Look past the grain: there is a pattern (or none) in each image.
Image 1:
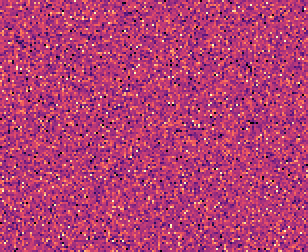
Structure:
only noise
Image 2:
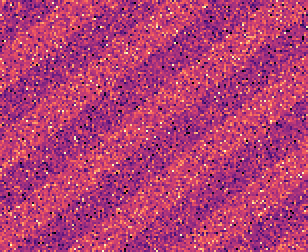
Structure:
diagonal stripes
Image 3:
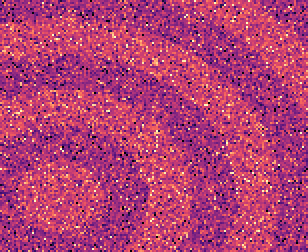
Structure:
rings round one point
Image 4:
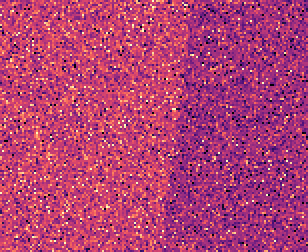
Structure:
a sharp edge
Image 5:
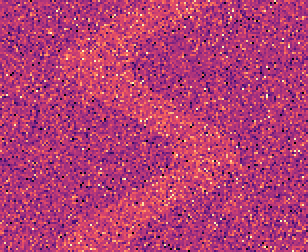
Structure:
a wavy band
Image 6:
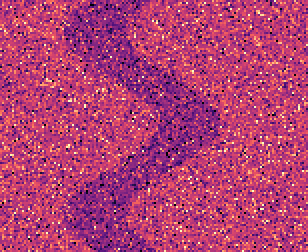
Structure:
a wavy band
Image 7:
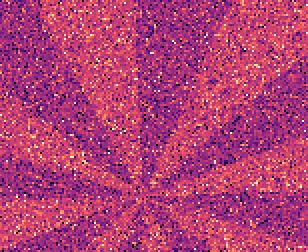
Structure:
spokes from one point
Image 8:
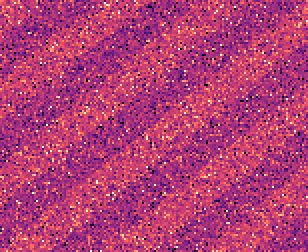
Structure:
diagonal stripes
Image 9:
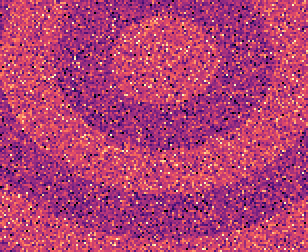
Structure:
rings round one point
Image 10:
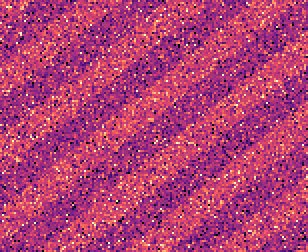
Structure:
diagonal stripes
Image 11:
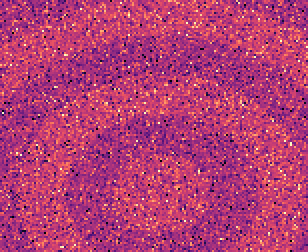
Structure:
rings round one point
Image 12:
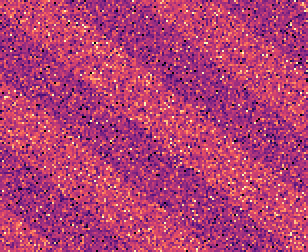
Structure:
diagonal stripes
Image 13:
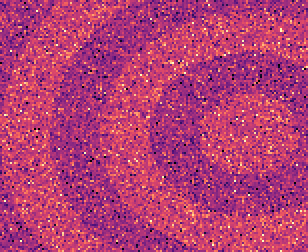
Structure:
rings round one point
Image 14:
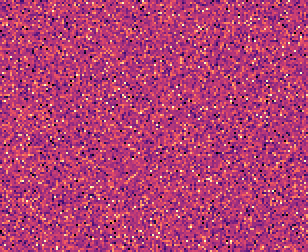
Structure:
only noise
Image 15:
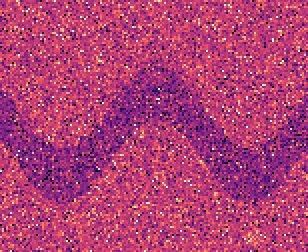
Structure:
a wavy band
